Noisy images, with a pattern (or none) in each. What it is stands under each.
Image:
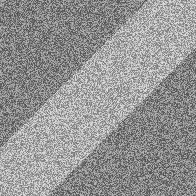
a diagonal band
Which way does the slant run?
bottom left to top right
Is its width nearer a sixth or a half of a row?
a half
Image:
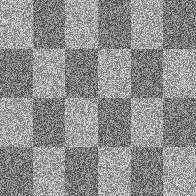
a checkerboard
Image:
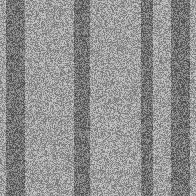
bands of columns
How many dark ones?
4
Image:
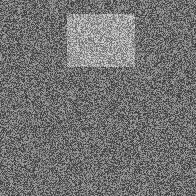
one block
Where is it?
top middle
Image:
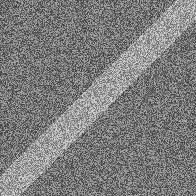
a diagonal band
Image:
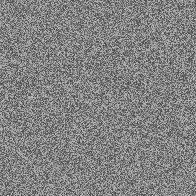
only noise
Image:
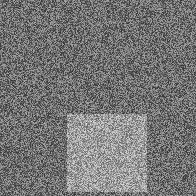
one block
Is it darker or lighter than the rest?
lighter
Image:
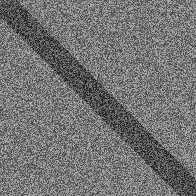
a diagonal band
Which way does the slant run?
top left to bottom right
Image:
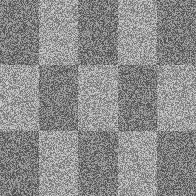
a checkerboard
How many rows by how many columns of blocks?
3 by 5
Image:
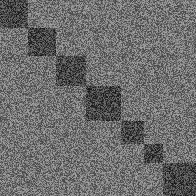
blocks along the diagonal
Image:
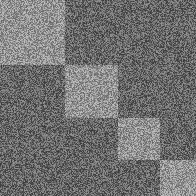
blocks along the diagonal
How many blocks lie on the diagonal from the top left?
4
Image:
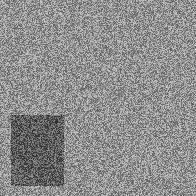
one block
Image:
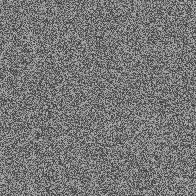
only noise
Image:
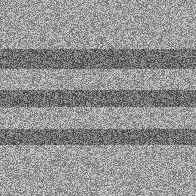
bands of rows
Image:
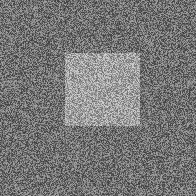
one block
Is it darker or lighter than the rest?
lighter
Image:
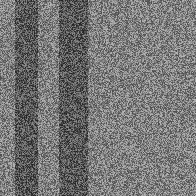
bands of columns
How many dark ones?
2
